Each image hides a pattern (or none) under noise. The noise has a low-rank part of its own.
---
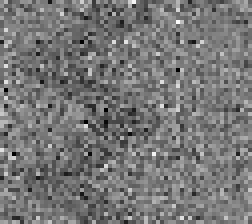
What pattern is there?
a wavy band
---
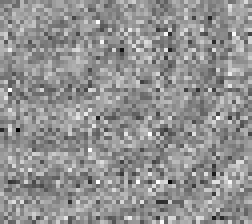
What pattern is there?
rings round one point
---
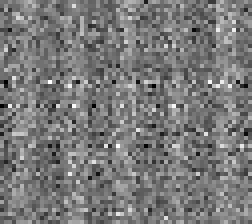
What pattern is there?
vertical stripes
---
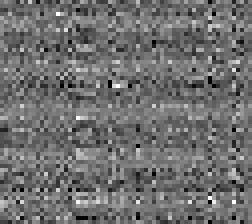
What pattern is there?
horizontal stripes
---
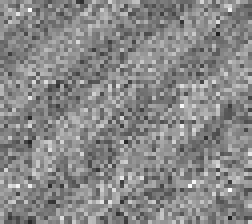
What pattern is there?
diagonal stripes
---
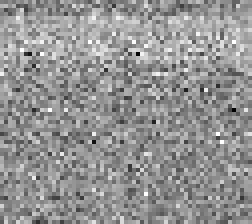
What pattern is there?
one horizontal stripe
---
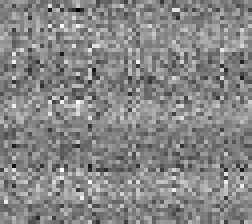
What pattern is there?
horizontal stripes
